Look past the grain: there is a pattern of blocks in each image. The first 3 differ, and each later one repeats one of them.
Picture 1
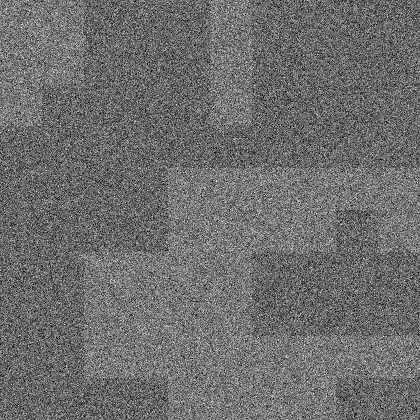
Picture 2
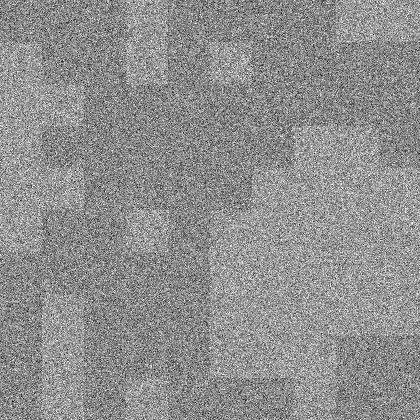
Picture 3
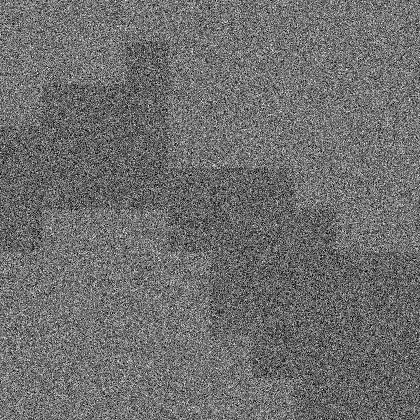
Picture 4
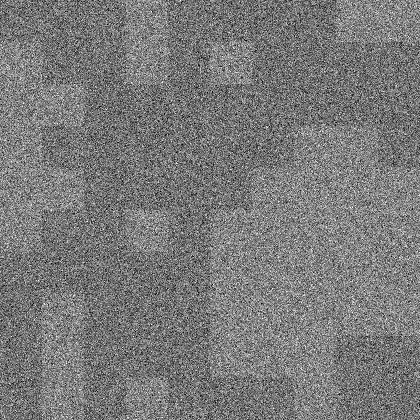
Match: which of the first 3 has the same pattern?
2
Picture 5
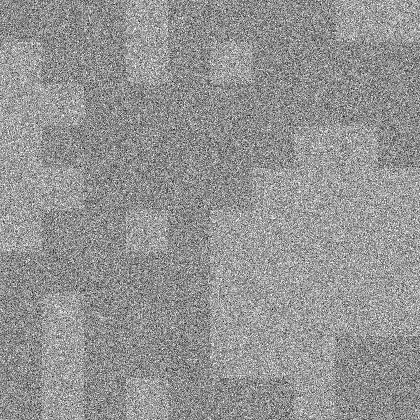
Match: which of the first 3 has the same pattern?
2
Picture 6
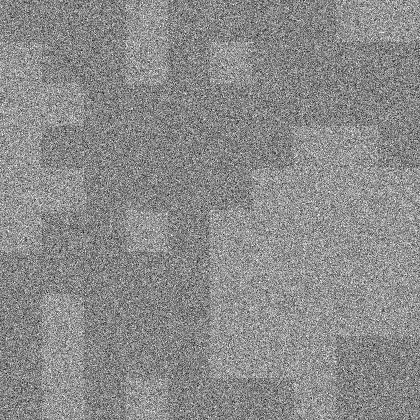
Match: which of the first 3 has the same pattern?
2
